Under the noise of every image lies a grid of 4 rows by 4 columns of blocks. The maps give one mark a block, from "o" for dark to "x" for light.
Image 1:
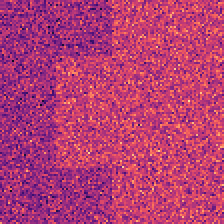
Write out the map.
o o x x
o x x x
o x x x
o o x x
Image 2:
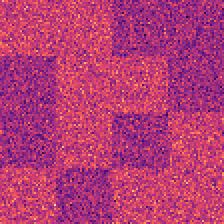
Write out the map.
x x o o
o x x o
o x o x
x o x x
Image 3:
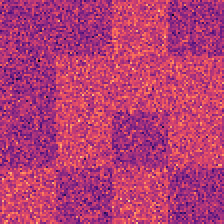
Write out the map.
o o x o
o x x x
o x o x
x o x o
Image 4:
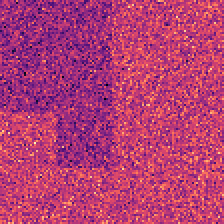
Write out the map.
o o x x
o o x x
x o x x
x x x x
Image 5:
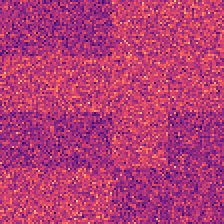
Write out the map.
o o x x
x x x x
o o x o
x x o o
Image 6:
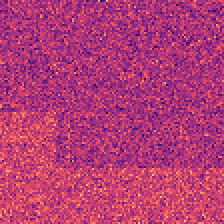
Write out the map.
o o o o
o o o o
x o o o
x x x x
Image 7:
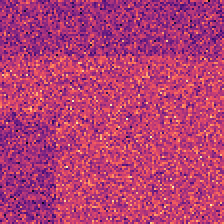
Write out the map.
o o o o
x x x x
o x x x
o x x x
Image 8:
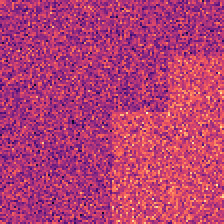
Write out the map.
o o o o
o o o x
o o x x
o o x x
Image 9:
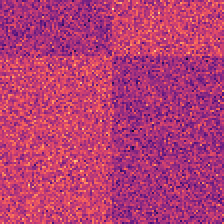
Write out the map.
o o x x
x x o o
x x o o
x x o o
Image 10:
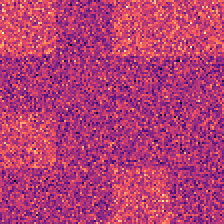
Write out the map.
x o x x
o o o o
x o o o
o o x o
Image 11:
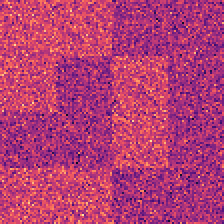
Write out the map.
x x o o
x o x o
o o x o
x x o o
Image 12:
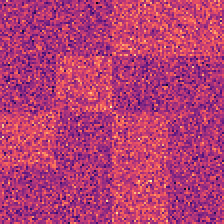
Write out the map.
o o x x
o x o o
x o x o
o o x o
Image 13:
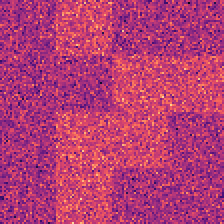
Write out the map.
o x o o
o o x x
o x x o
o x o o
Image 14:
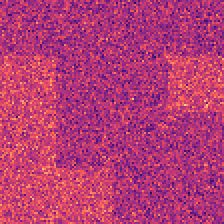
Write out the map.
o o o o
x o o x
x o o o
x x o o
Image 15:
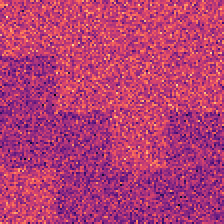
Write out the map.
x x x x
o x x x
o o x o
x o o o
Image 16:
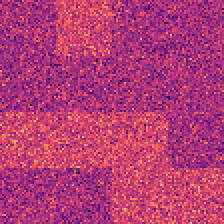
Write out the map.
o x o o
o o o o
x x x o
o o x x
